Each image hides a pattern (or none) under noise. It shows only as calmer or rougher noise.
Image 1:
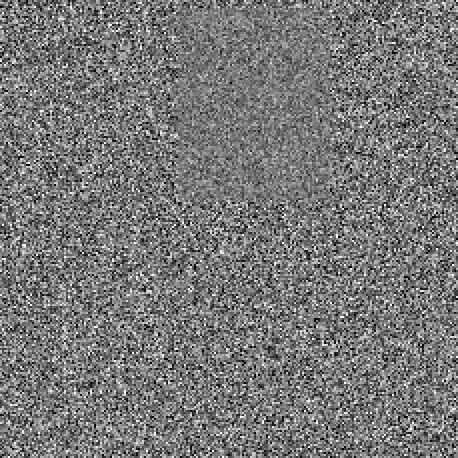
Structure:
one block
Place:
top middle
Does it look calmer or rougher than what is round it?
calmer
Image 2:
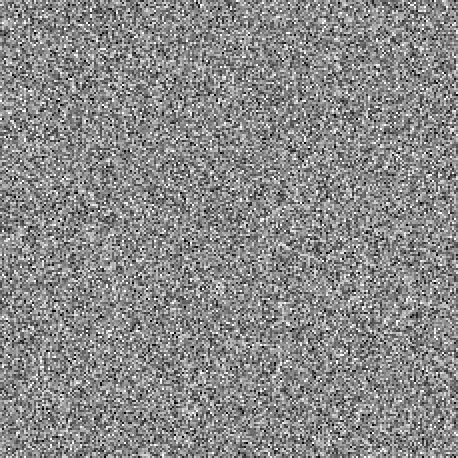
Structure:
only noise
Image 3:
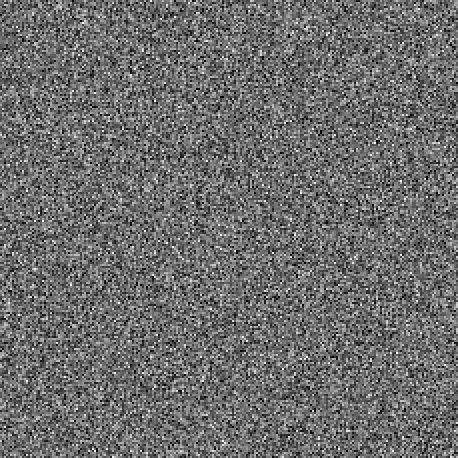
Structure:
only noise
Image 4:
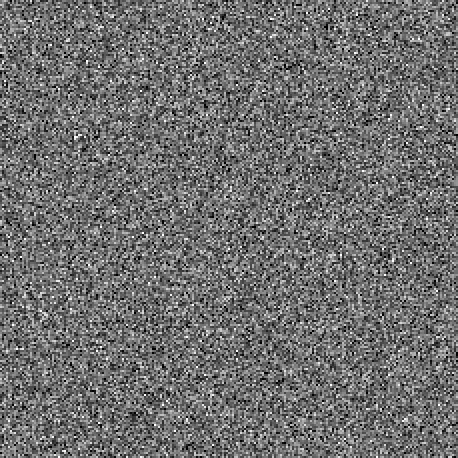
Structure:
only noise
